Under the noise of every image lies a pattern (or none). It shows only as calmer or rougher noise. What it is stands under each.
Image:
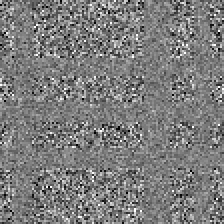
bands of rows crossing bands of columns
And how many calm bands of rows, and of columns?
3 and 3
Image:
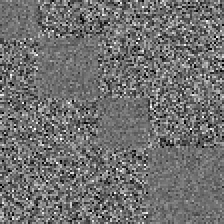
blocks along the diagonal
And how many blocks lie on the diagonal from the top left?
4
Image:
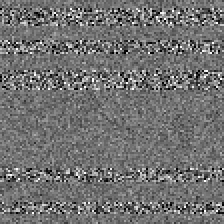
bands of rows
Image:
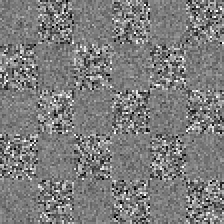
a checkerboard
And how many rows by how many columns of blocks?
5 by 6
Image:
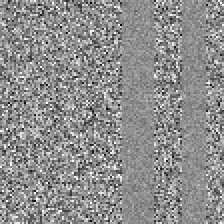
bands of columns
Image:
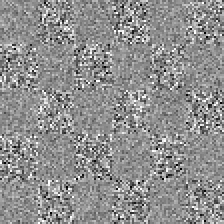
a checkerboard
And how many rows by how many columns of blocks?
5 by 6
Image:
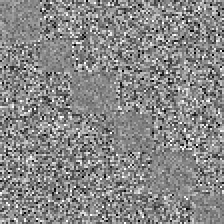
blocks along the diagonal
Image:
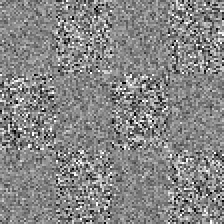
a checkerboard
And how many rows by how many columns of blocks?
3 by 4
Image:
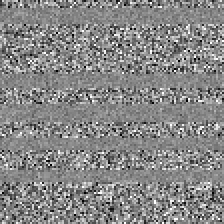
bands of rows
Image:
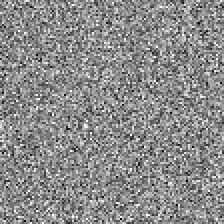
only noise
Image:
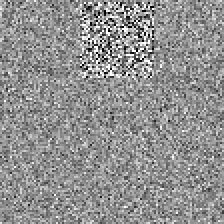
one block
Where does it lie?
top middle
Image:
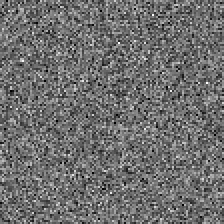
only noise
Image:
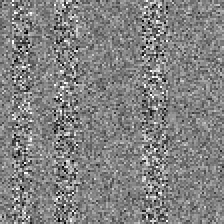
bands of columns
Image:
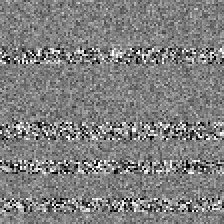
bands of rows
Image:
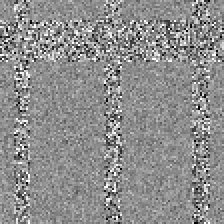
bands of rows crossing bands of columns
